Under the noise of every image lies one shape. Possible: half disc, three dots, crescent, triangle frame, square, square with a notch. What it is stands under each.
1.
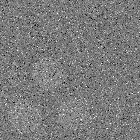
three dots
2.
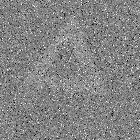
triangle frame
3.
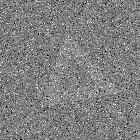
triangle frame
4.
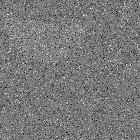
half disc
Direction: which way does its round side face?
down
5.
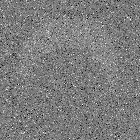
crescent
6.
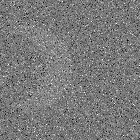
crescent
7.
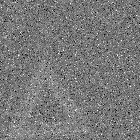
triangle frame
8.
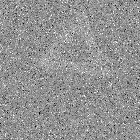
triangle frame
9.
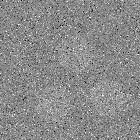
three dots
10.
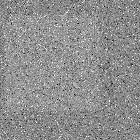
square
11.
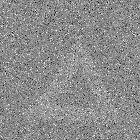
triangle frame
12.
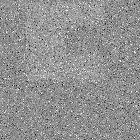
square with a notch
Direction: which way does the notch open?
right
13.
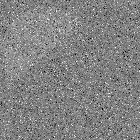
half disc
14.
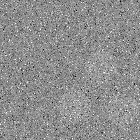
three dots
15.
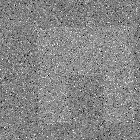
square with a notch
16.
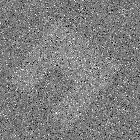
square with a notch
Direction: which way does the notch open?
down and left
